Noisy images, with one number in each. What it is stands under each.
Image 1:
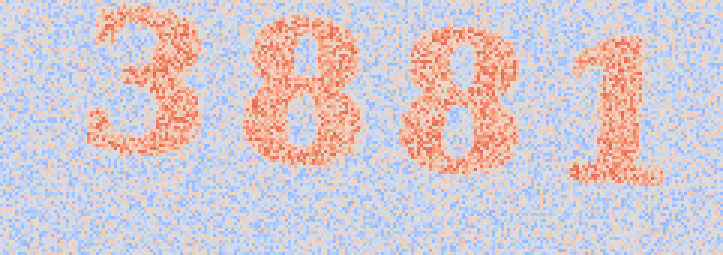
3881
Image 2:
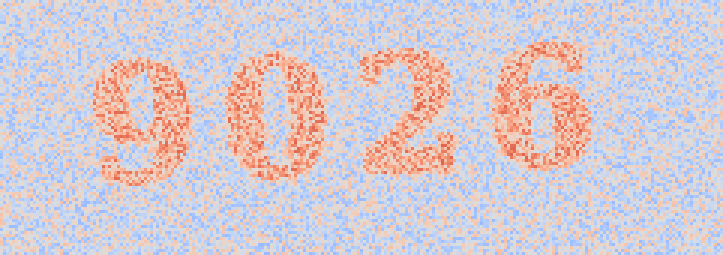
9026
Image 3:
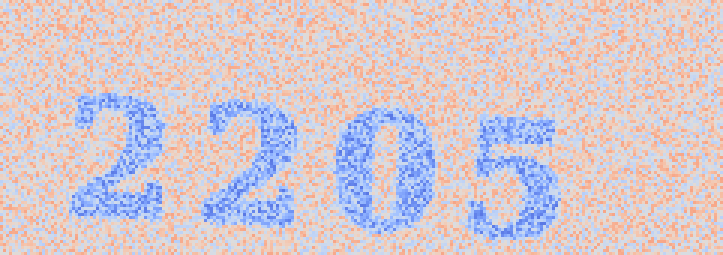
2205
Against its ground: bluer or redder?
bluer
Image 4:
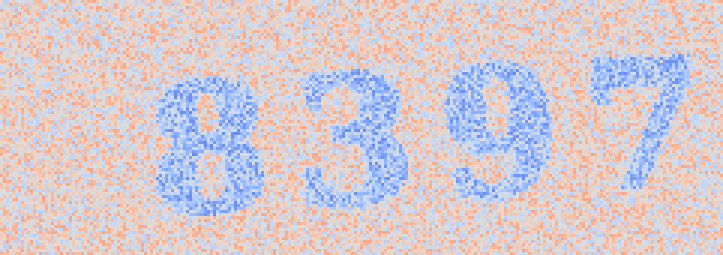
8397
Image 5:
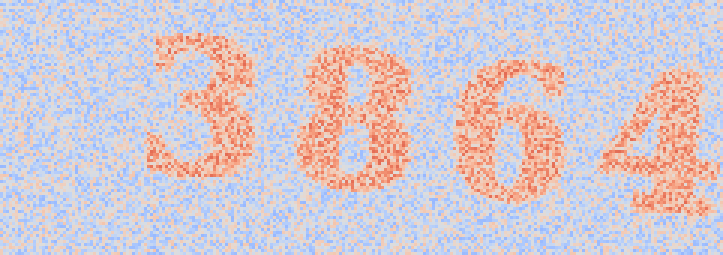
3864
